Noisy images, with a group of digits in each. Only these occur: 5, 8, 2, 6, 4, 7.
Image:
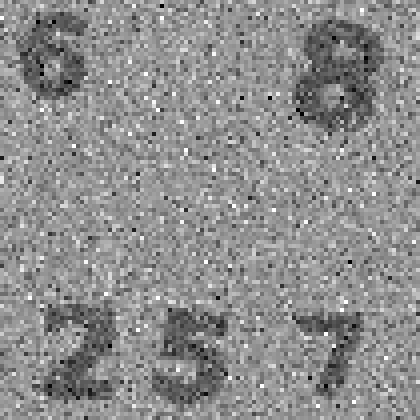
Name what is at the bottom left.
2
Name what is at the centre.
nothing
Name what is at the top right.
8
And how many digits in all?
5
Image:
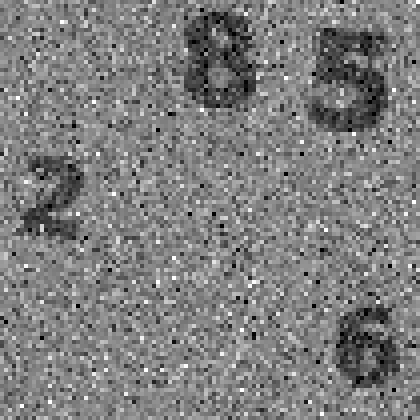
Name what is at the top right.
5
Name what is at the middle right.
nothing
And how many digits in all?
4
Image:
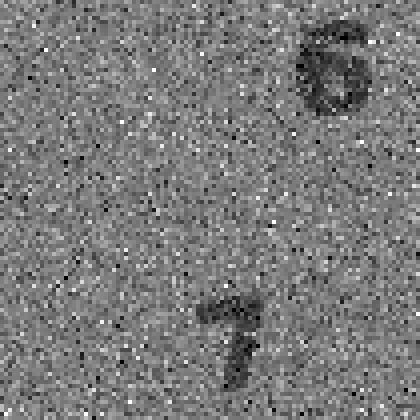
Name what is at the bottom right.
nothing
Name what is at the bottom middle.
7
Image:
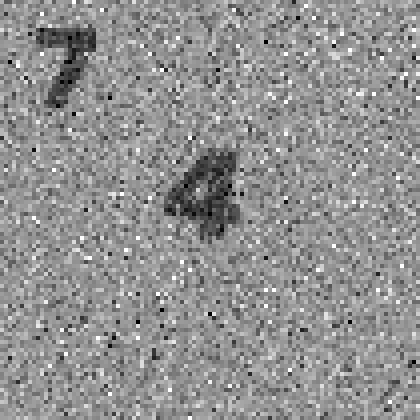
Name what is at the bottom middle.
nothing
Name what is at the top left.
7
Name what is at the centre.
4
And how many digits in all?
2
